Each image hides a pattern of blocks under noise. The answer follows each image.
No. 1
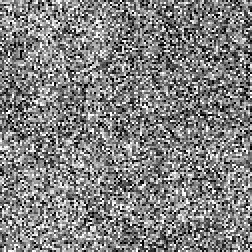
mirrored about the diagonal from the bottom left
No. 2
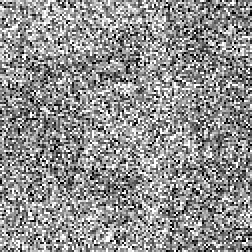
top and bottom mirror each other
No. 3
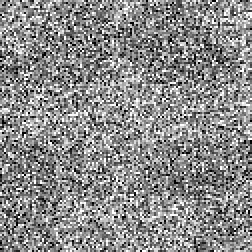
left and right mirror each other
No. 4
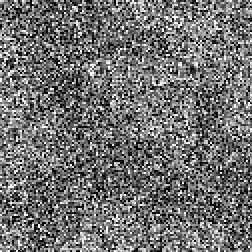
mirrored about the diagonal from the bottom left
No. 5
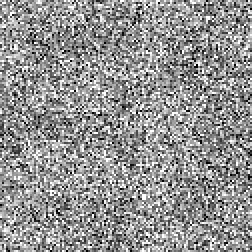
top and bottom mirror each other
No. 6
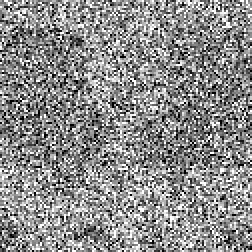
left and right mirror each other
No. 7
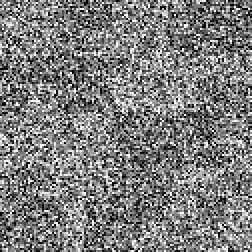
mirrored about the diagonal from the top left
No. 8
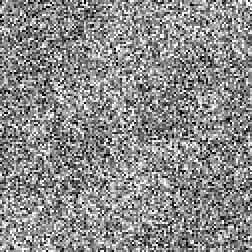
the same after a half turn
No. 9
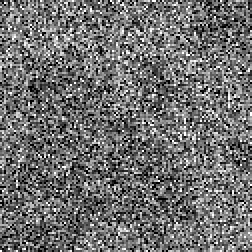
mirrored about the diagonal from the bottom left
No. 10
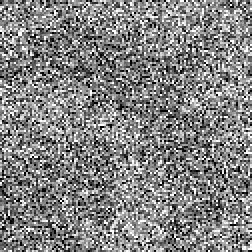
mirrored about the diagonal from the bottom left
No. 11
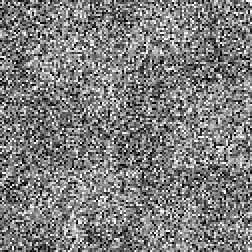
top and bottom mirror each other
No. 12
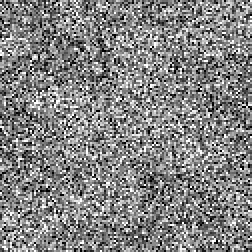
the same after a half turn
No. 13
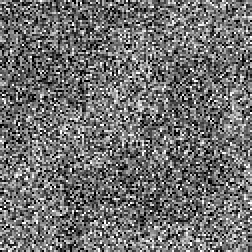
mirrored about the diagonal from the top left
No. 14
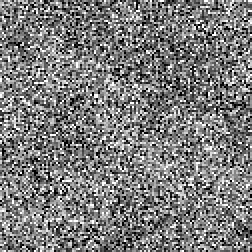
no symmetry
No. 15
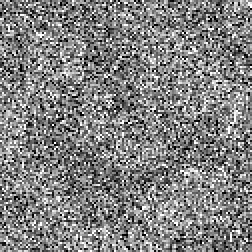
mirrored about the diagonal from the bottom left
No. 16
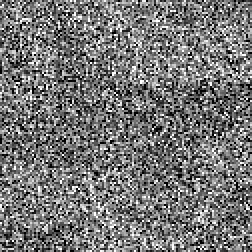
the same after a half turn
